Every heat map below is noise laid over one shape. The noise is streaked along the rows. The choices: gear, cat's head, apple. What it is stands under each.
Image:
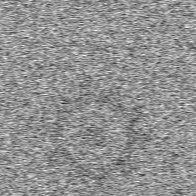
gear
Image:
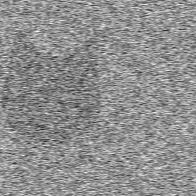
cat's head
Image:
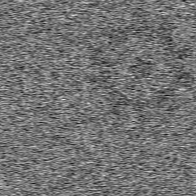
gear
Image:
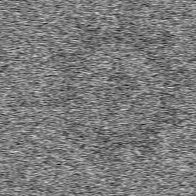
gear
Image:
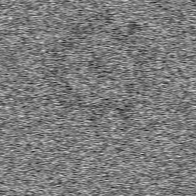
gear
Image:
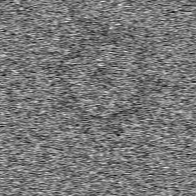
gear
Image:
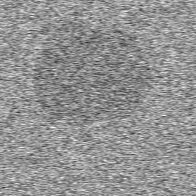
apple
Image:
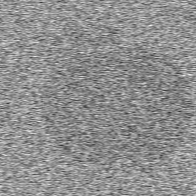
apple
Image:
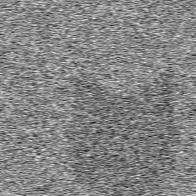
cat's head
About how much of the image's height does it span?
two thirds
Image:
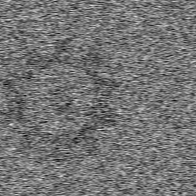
gear
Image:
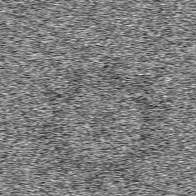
gear
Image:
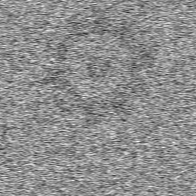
gear
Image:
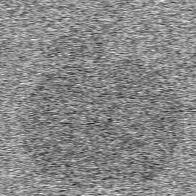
apple
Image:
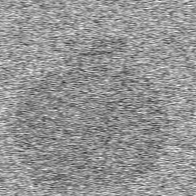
apple
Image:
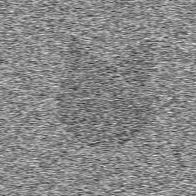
cat's head
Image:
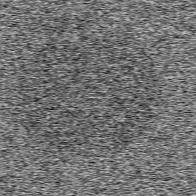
apple
